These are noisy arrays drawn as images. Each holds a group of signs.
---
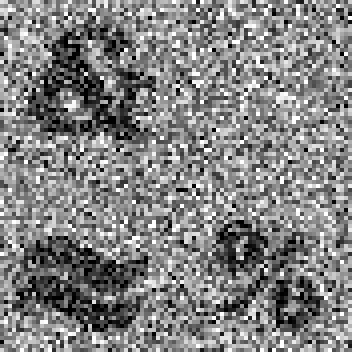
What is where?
top left: ampersand; bottom left: approximately sign; bottom right: percent sign
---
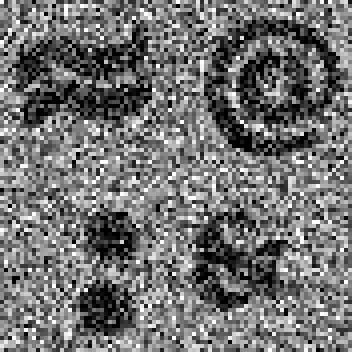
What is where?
top left: approximately sign; top right: at sign; bottom left: colon; bottom right: ampersand
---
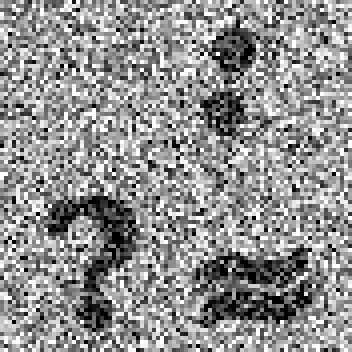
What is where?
top right: colon; bottom left: question mark; bottom right: approximately sign
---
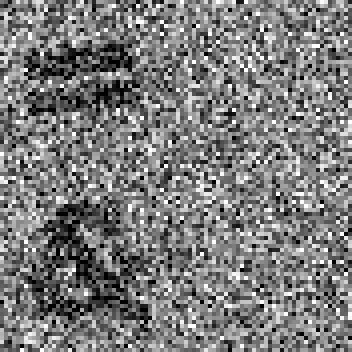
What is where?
top left: equals sign; bottom left: ampersand
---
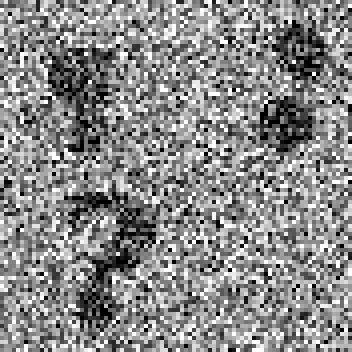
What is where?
top left: pilcrow; top right: colon; bottom left: question mark
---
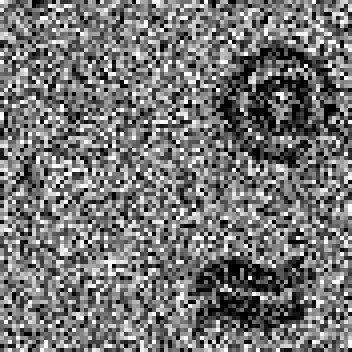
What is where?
top right: at sign; bottom right: approximately sign
